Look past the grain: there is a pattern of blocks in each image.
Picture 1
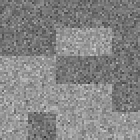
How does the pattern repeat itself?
no symmetry
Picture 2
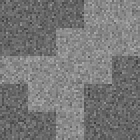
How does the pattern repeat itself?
mirrored about the diagonal from the bottom left
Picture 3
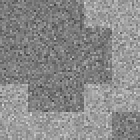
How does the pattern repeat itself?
mirrored about the diagonal from the top left
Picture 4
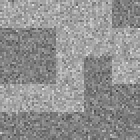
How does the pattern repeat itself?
no symmetry
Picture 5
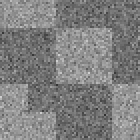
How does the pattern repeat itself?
mirrored about the diagonal from the bottom left
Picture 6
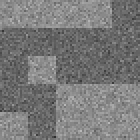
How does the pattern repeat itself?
no symmetry
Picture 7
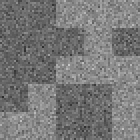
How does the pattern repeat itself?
no symmetry
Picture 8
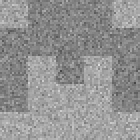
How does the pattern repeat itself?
left and right mirror each other
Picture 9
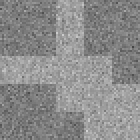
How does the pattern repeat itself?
mirrored about the diagonal from the top left
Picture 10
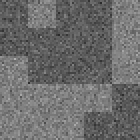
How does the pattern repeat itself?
no symmetry
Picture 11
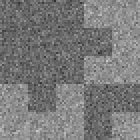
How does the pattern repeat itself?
mirrored about the diagonal from the top left
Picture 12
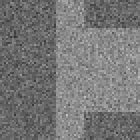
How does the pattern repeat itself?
top and bottom mirror each other
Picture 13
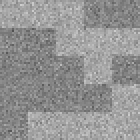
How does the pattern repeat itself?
no symmetry
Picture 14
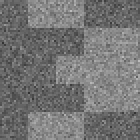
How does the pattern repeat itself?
top and bottom mirror each other
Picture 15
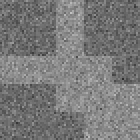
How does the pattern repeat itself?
mirrored about the diagonal from the top left
